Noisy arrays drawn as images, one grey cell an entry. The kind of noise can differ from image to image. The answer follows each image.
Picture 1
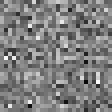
low rank plus noise
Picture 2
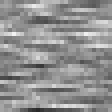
streaked along the rows
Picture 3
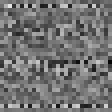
rows of uneven size
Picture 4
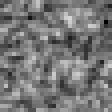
blotchy
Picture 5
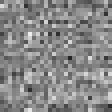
low rank plus noise
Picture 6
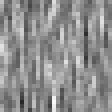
streaked along the columns
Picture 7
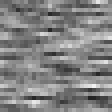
streaked along the rows
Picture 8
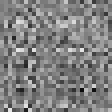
low rank plus noise
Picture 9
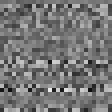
rows of uneven size
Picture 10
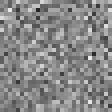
low rank plus noise
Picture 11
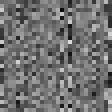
columns of uneven size
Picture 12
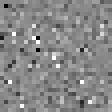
heavy tails
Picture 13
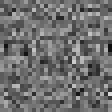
low rank plus noise
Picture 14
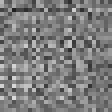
low rank plus noise
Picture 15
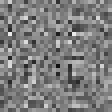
low rank plus noise
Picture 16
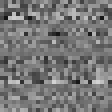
rows of uneven size
